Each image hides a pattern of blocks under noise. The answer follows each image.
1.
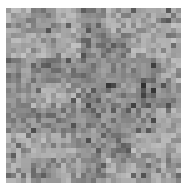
top and bottom mirror each other
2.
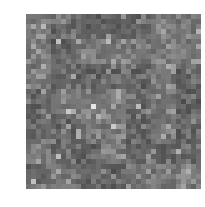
mirrored about the diagonal from the bottom left
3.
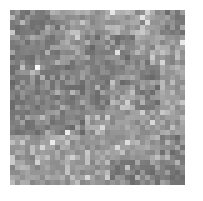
no symmetry
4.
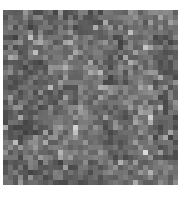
top and bottom mirror each other
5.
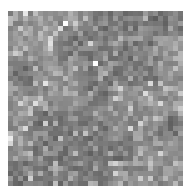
the same after a half turn
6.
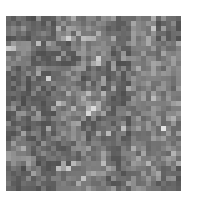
top and bottom mirror each other
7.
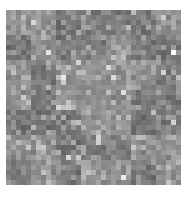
mirrored about the diagonal from the bottom left
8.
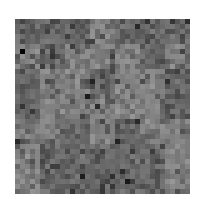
left and right mirror each other
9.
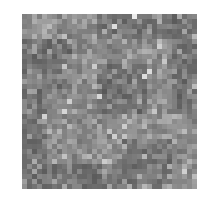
mirrored about the diagonal from the bottom left
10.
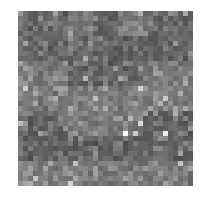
left and right mirror each other
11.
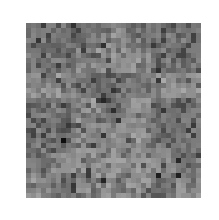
left and right mirror each other
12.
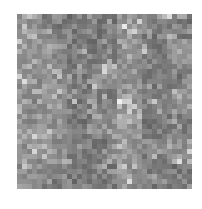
top and bottom mirror each other
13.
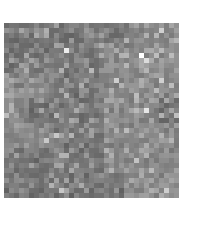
top and bottom mirror each other
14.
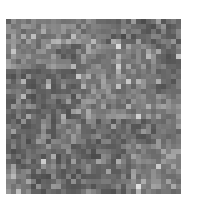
mirrored about the diagonal from the bottom left
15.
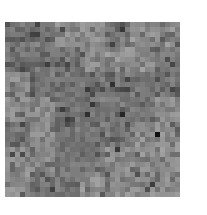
mirrored about the diagonal from the top left
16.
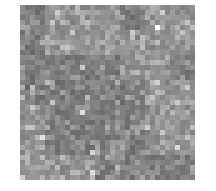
mirrored about the diagonal from the bottom left
